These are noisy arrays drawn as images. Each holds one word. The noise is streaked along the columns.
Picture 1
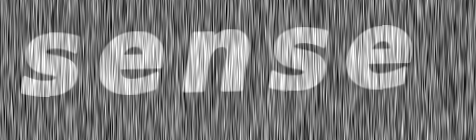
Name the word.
sense
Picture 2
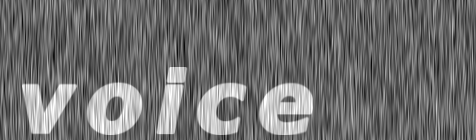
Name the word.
voice
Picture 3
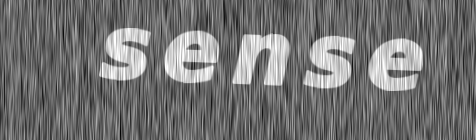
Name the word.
sense
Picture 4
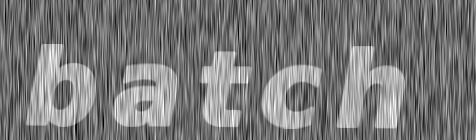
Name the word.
batch
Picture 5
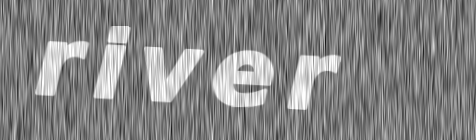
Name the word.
river
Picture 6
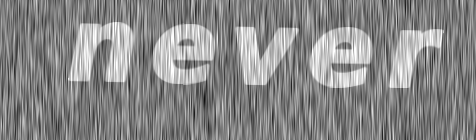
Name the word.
never
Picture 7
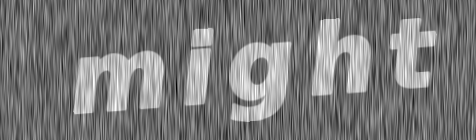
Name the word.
might
